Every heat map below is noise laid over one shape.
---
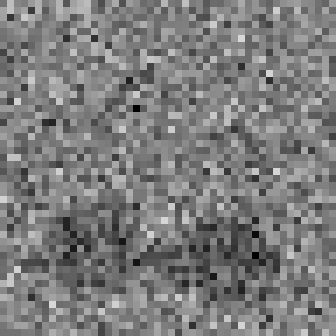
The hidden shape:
dumbbell
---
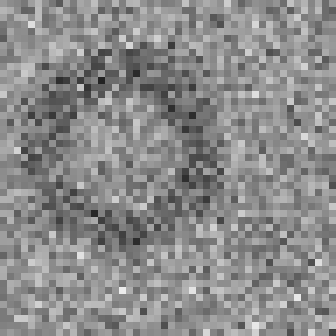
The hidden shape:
ring
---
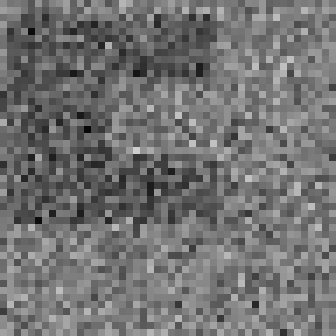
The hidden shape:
square with a notch
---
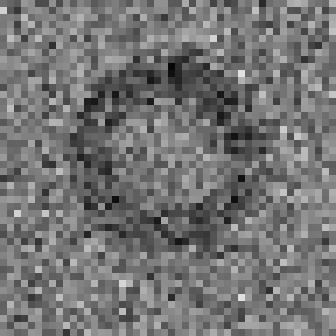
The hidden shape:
ring
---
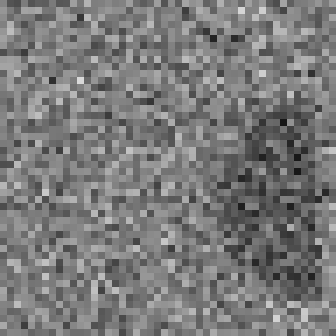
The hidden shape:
half disc
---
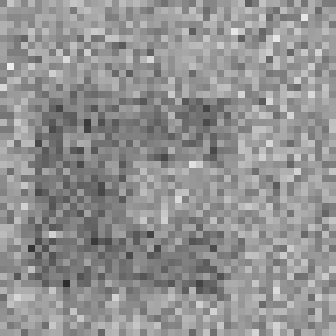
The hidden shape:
square with a notch
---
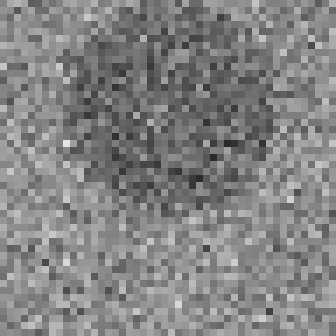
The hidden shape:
disc
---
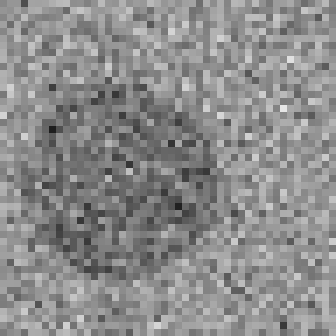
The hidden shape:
disc
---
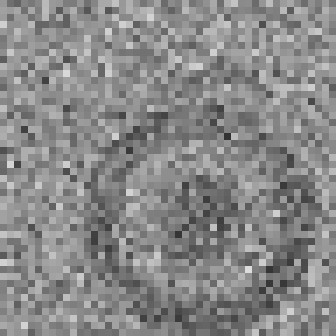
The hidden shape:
bullseye
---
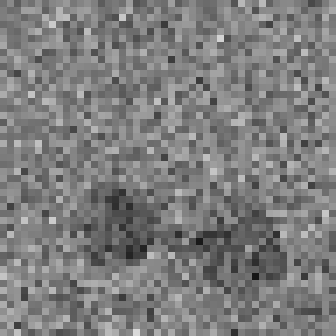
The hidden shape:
dumbbell
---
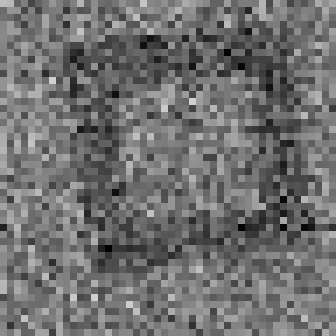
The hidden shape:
square frame
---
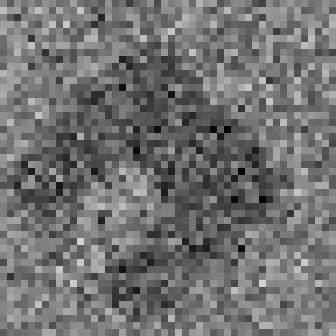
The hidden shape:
square with a notch
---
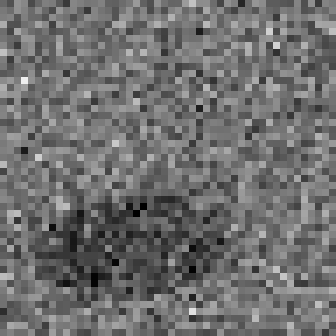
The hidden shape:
ellipse
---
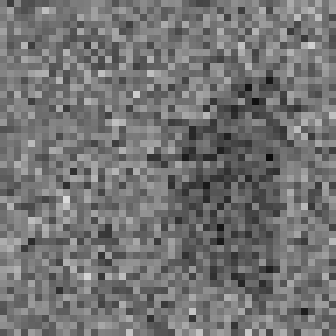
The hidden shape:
half disc
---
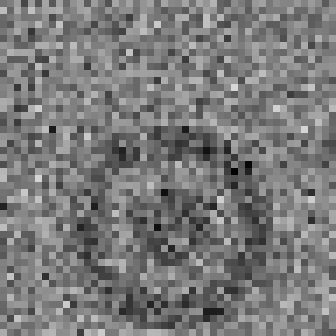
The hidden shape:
bullseye
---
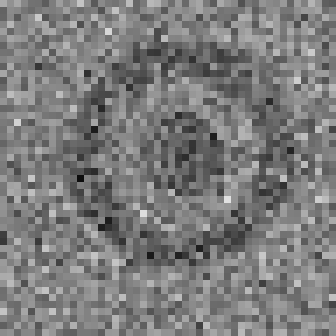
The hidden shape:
bullseye
